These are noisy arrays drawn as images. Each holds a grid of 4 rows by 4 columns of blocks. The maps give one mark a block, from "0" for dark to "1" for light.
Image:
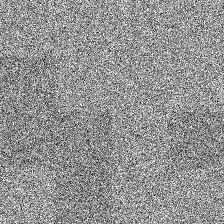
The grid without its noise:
1 1 1 1
0 1 1 1
0 0 1 0
1 0 1 1
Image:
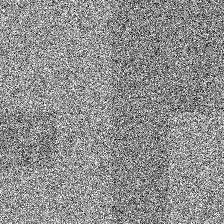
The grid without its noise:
1 1 0 0
1 1 0 0
0 1 0 1
1 1 0 1
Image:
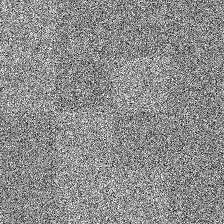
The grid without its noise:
1 0 0 0
1 0 1 0
0 1 0 0
0 1 1 0
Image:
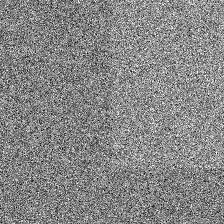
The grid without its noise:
0 0 1 1
0 0 1 1
0 0 1 1
0 0 0 0
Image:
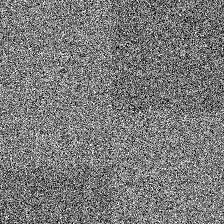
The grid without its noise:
1 1 0 0
1 1 0 0
1 1 1 1
0 0 1 1
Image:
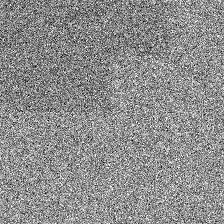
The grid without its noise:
0 0 0 1
0 0 1 1
1 1 1 1
1 1 1 1
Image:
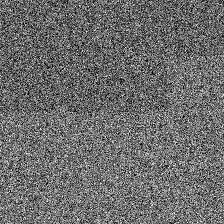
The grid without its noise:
0 0 0 0
0 0 0 1
1 1 1 1
1 1 1 1
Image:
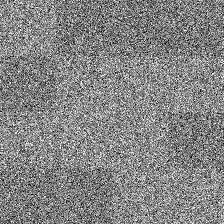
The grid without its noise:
1 0 0 0
0 1 1 1
1 1 1 0
0 0 1 1
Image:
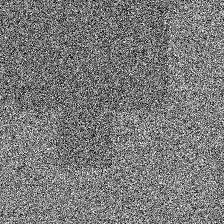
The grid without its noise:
0 0 0 1
0 0 0 1
1 0 1 1
1 1 1 1
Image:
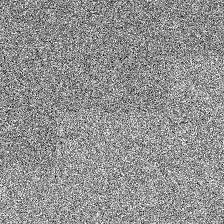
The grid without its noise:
0 0 0 0
0 0 0 1
0 1 1 1
1 1 1 1
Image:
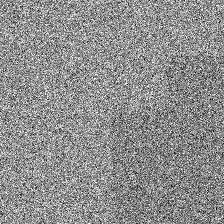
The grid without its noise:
1 1 1 1
1 1 1 0
1 1 0 0
1 1 0 0
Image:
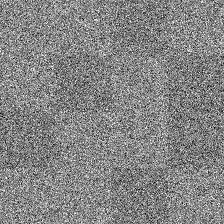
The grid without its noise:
1 1 0 1
1 0 1 0
0 1 1 0
1 1 0 1
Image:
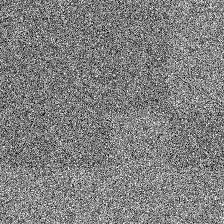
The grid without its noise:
0 0 0 1
0 0 0 1
0 0 1 0
1 1 1 1
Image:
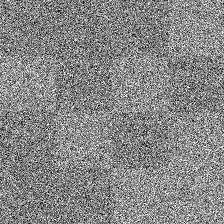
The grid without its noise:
0 0 0 1
1 0 1 0
0 1 0 1
0 0 1 1
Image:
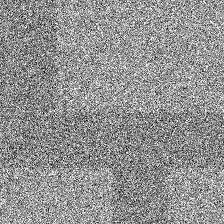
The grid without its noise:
0 1 1 1
0 1 1 1
0 0 0 0
1 1 0 1
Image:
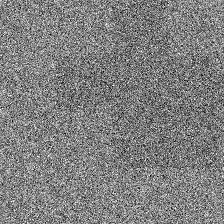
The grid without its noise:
1 1 0 1
1 0 0 0
1 1 0 0
1 1 1 1
